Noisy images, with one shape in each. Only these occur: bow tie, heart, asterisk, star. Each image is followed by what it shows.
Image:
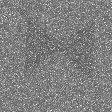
bow tie
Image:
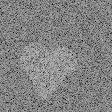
heart
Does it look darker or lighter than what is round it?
lighter
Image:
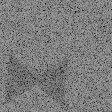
bow tie
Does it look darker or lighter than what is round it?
darker
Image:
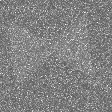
bow tie
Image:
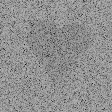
heart
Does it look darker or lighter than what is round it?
darker
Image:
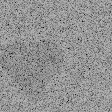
heart
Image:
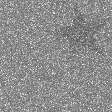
star
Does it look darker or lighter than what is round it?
darker
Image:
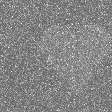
heart
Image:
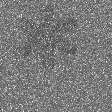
asterisk
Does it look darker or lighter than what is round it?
darker
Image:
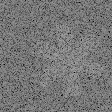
asterisk
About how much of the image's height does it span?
two thirds
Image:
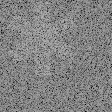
asterisk
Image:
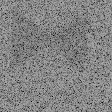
bow tie
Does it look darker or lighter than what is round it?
darker
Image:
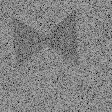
bow tie
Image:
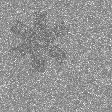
asterisk
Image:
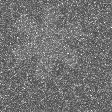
asterisk
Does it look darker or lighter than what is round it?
lighter
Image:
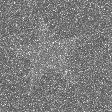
star
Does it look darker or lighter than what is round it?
lighter
